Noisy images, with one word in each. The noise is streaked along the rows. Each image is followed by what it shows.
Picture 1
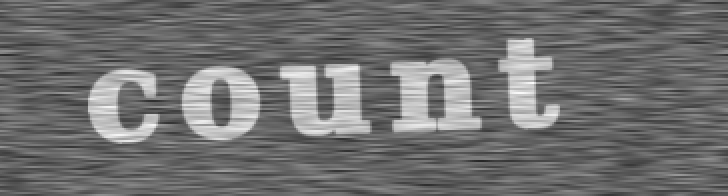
count
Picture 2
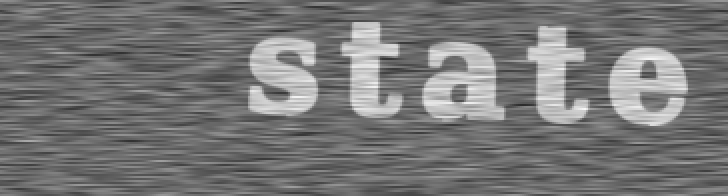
state
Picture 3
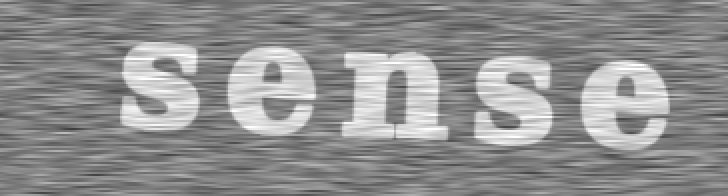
sense
